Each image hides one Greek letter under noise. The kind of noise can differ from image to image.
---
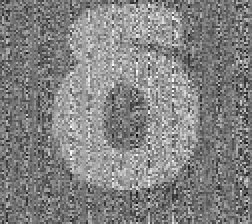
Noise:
columns of uneven size
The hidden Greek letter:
delta
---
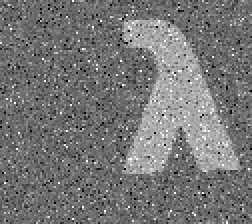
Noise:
heavy tails
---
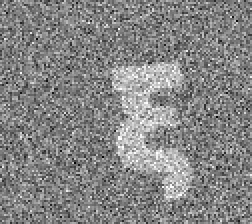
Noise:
independent entries
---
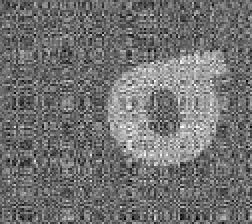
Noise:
low rank plus noise
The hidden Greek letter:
sigma
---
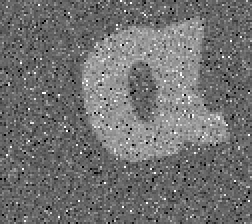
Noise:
heavy tails
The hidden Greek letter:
alpha
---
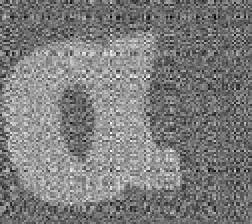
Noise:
low rank plus noise
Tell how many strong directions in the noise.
two
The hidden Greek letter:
alpha
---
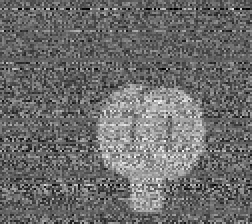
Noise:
rows of uneven size
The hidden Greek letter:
phi
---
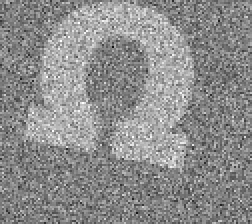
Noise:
independent entries
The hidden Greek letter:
omega
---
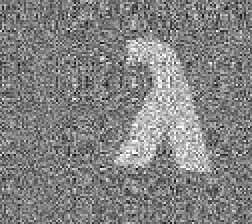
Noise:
low rank plus noise
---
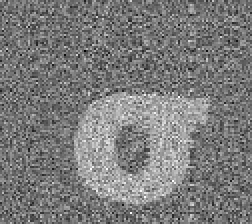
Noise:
low rank plus noise
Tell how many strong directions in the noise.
three or four
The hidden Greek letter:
sigma
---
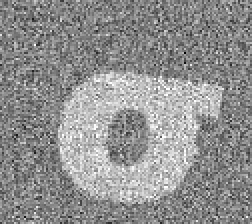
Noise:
low rank plus noise
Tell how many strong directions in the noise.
five to eight
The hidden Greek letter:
sigma
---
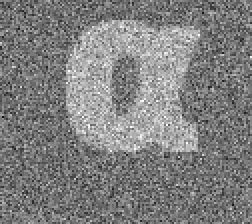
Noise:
independent entries
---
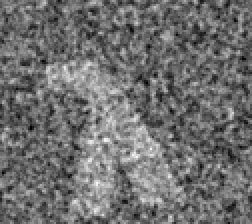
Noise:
blotchy
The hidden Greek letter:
lambda
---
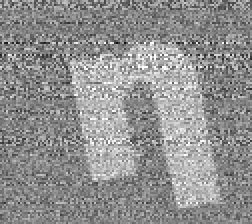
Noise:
rows of uneven size
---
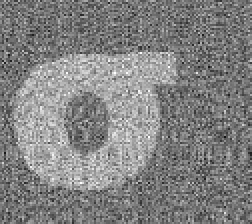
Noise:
low rank plus noise
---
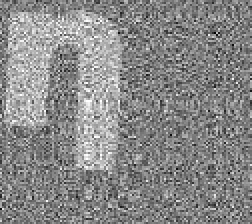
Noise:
low rank plus noise
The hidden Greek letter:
eta
